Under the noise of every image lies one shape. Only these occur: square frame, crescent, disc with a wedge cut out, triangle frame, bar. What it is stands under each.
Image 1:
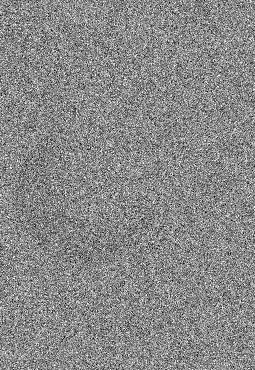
dark crescent
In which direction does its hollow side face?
up and right
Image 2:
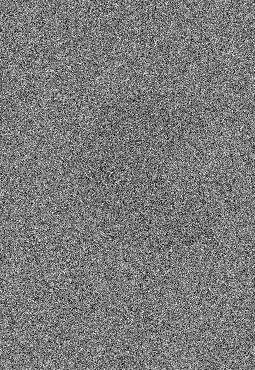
dark disc with a wedge cut out
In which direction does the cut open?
right
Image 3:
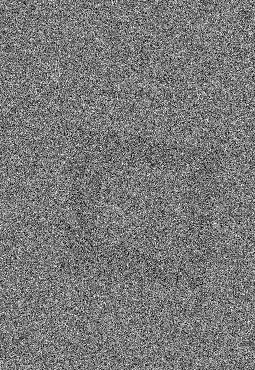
dark square frame
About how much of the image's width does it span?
two thirds
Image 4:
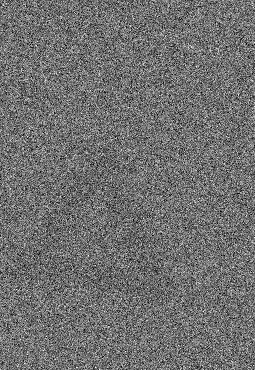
dark triangle frame
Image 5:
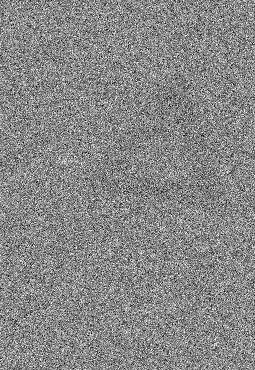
dark triangle frame
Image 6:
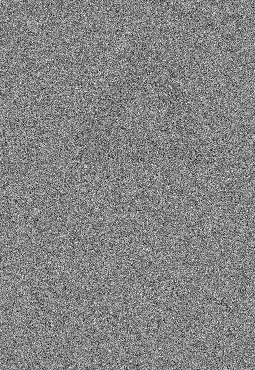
dark triangle frame
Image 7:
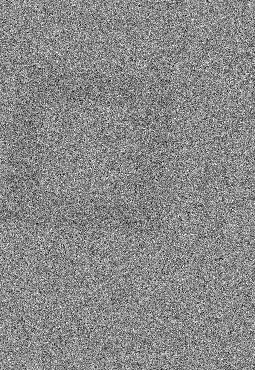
dark square frame
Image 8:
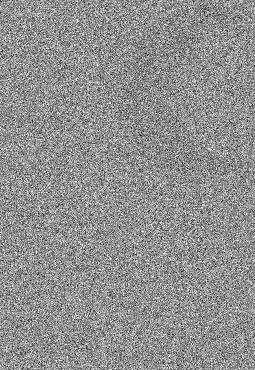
dark crescent
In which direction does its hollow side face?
right
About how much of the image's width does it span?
half
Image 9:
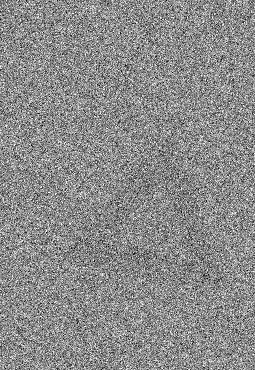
dark triangle frame
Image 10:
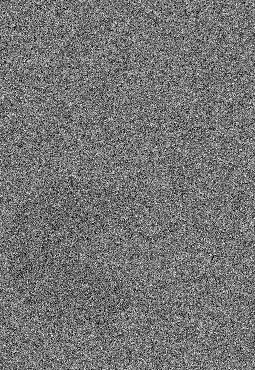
dark disc with a wedge cut out
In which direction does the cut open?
right
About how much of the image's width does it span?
half
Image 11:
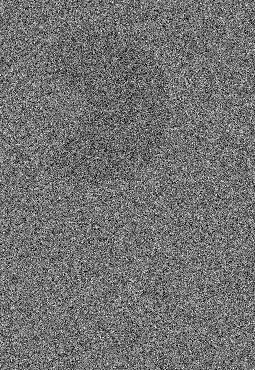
dark disc with a wedge cut out
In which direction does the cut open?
left
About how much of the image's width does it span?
half
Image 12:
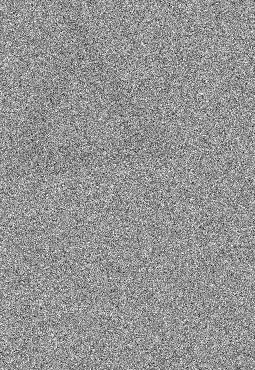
dark triangle frame
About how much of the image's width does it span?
two thirds
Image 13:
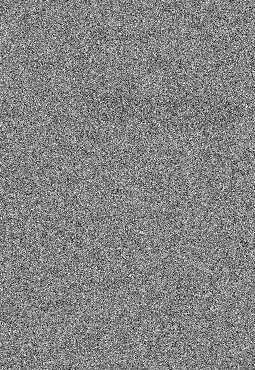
dark bar
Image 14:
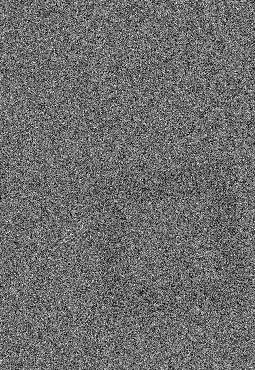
dark square frame
